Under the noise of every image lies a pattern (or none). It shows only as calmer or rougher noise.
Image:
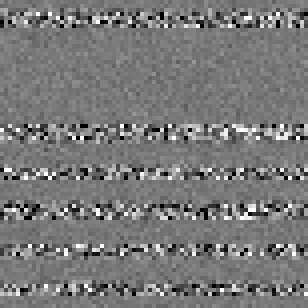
bands of rows
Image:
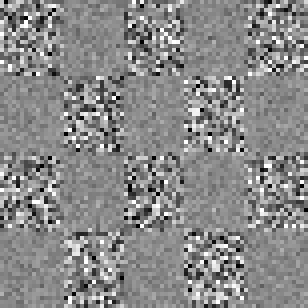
a checkerboard
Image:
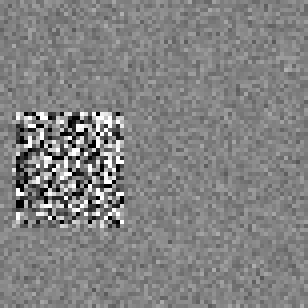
one block
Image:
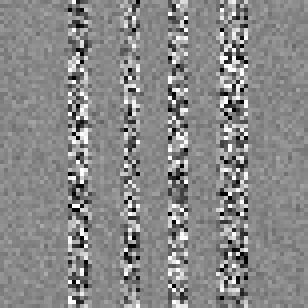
bands of columns
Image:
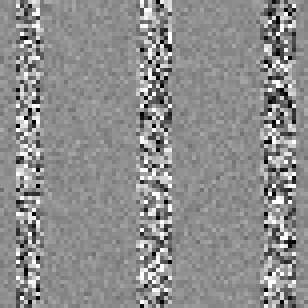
bands of columns
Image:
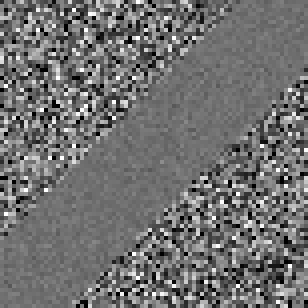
a diagonal band
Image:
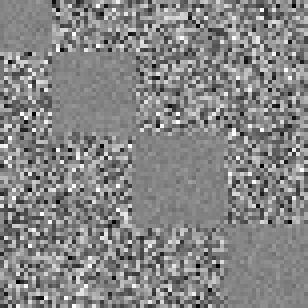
blocks along the diagonal
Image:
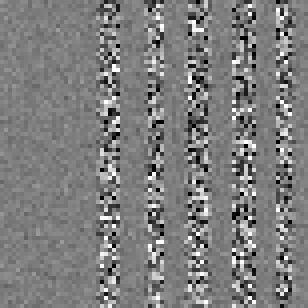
bands of columns
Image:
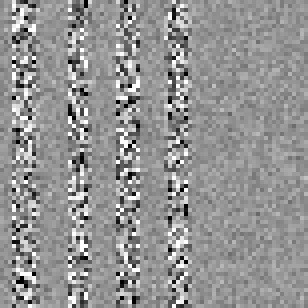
bands of columns
